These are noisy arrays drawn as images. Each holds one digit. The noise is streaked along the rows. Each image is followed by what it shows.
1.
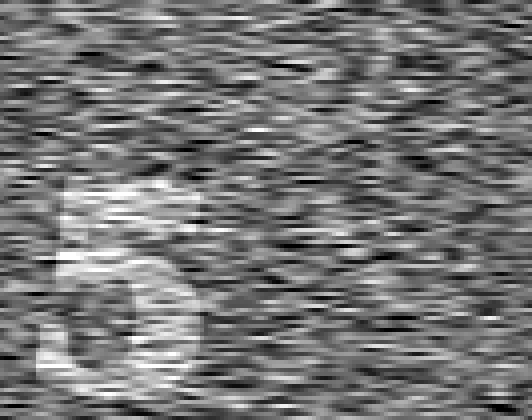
5
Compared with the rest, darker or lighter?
lighter
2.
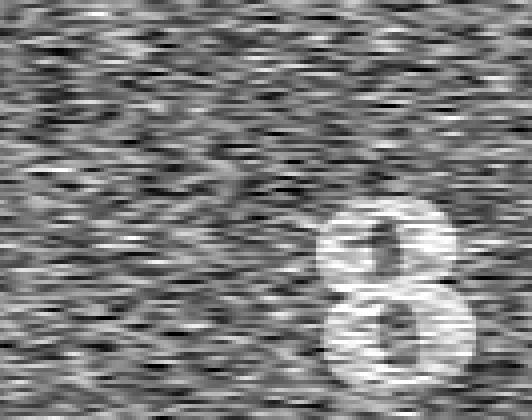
8
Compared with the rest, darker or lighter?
lighter
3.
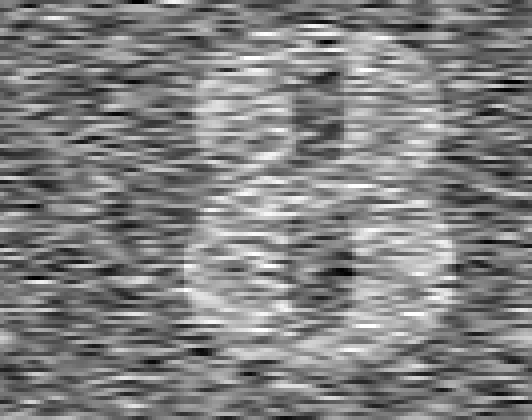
8
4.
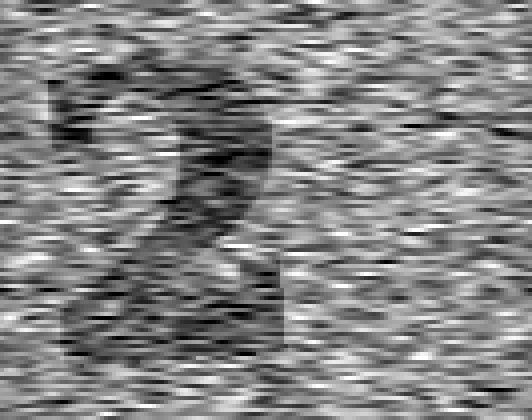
2
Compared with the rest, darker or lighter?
darker
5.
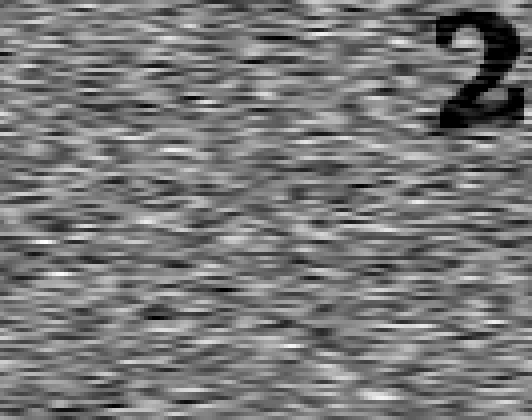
2
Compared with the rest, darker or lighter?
darker
